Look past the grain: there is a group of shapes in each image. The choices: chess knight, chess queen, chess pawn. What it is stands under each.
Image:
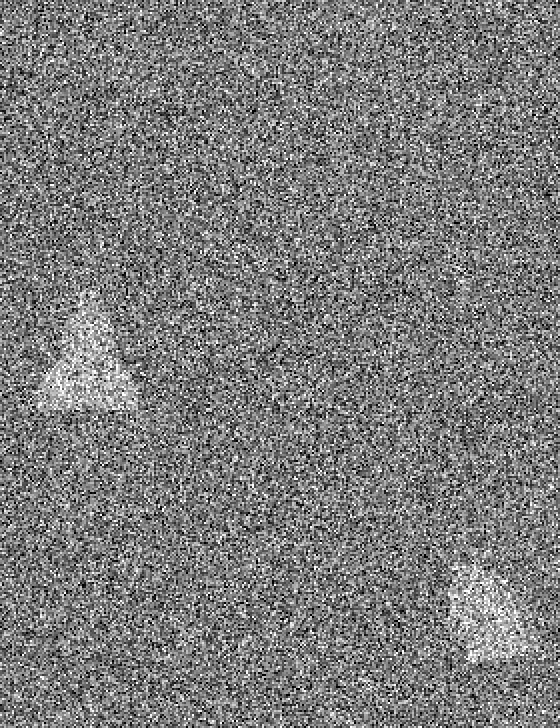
middle left: chess pawn; bottom right: chess knight
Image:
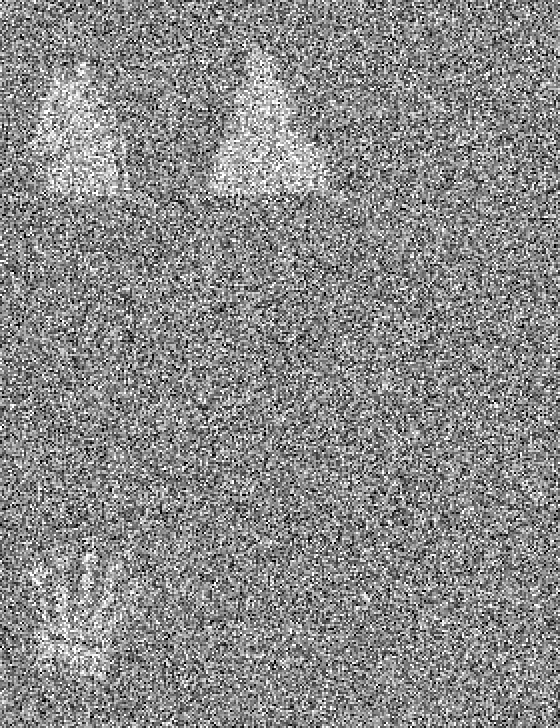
top left: chess knight; top middle: chess pawn; bottom left: chess queen
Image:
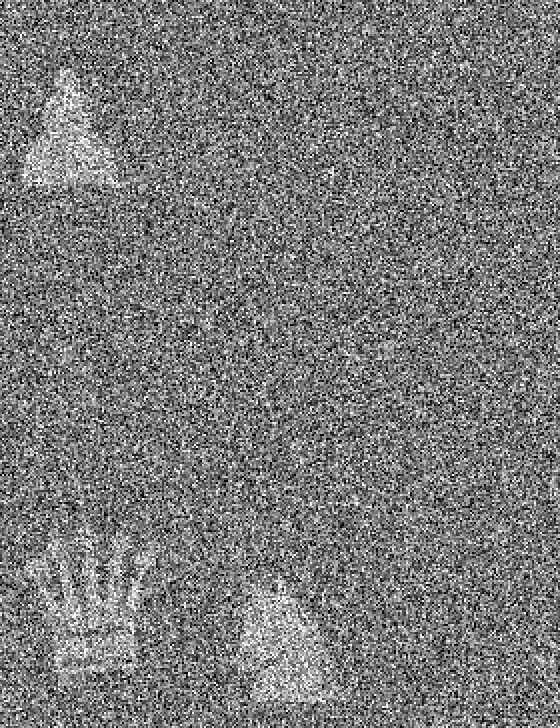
top left: chess pawn; bottom left: chess queen; bottom middle: chess knight
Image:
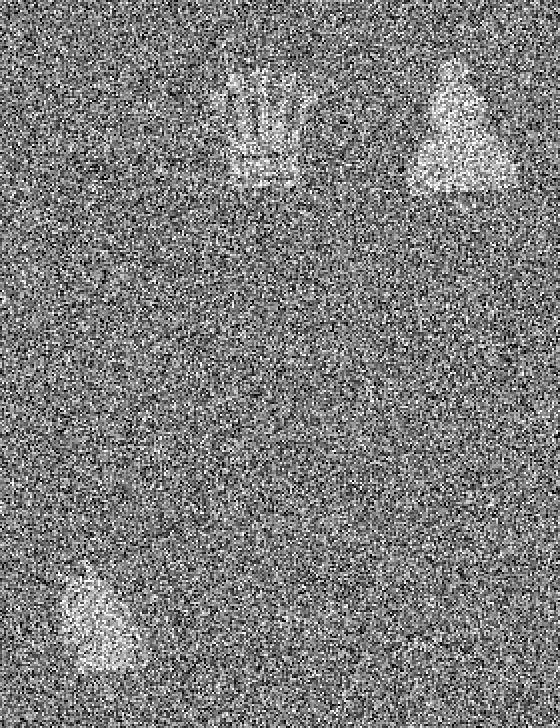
top middle: chess queen; top right: chess pawn; bottom left: chess knight
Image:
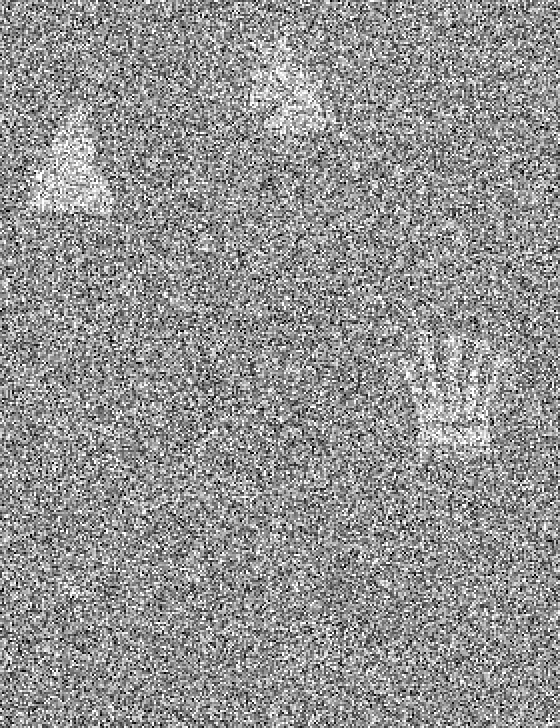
top left: chess pawn; top middle: chess knight; middle right: chess queen
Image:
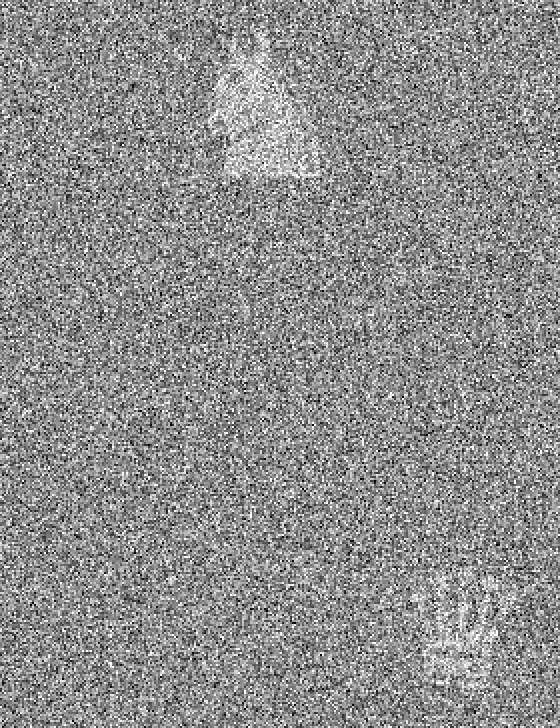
top middle: chess knight; bottom right: chess queen
